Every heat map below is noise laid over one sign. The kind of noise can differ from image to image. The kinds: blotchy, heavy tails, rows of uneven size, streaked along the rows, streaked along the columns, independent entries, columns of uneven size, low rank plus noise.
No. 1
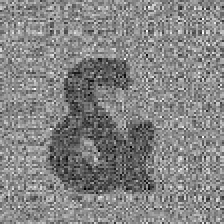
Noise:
low rank plus noise
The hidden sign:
ampersand
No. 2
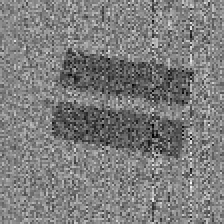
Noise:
columns of uneven size
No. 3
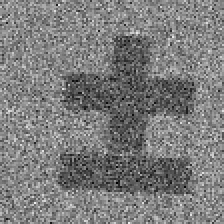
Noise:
independent entries
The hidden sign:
plus-minus sign
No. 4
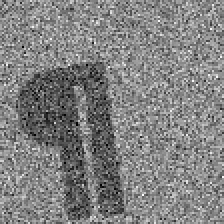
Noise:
independent entries
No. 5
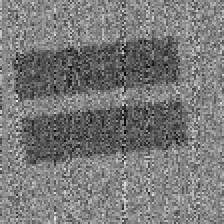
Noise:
columns of uneven size
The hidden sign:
equals sign
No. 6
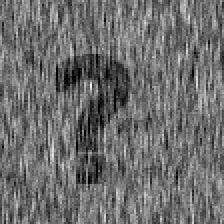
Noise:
streaked along the columns
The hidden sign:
question mark
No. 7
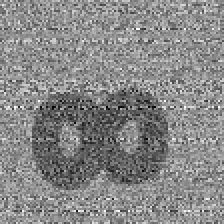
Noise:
rows of uneven size
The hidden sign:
infinity sign
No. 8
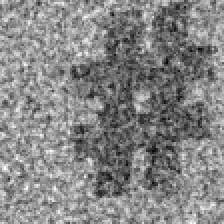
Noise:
blotchy
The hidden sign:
hash sign
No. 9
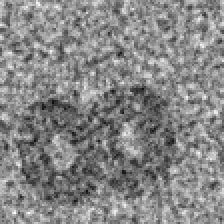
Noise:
blotchy
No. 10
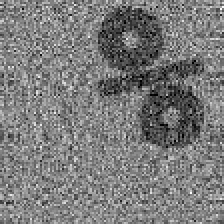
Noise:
low rank plus noise
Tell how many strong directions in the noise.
two
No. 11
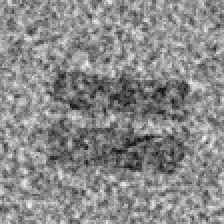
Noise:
blotchy
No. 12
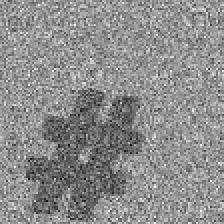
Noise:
low rank plus noise
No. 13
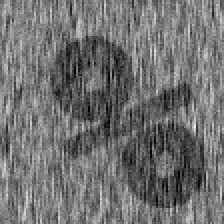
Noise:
streaked along the columns
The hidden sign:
percent sign
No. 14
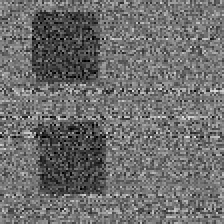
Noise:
rows of uneven size
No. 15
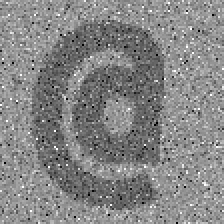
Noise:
heavy tails
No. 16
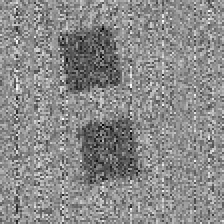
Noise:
columns of uneven size
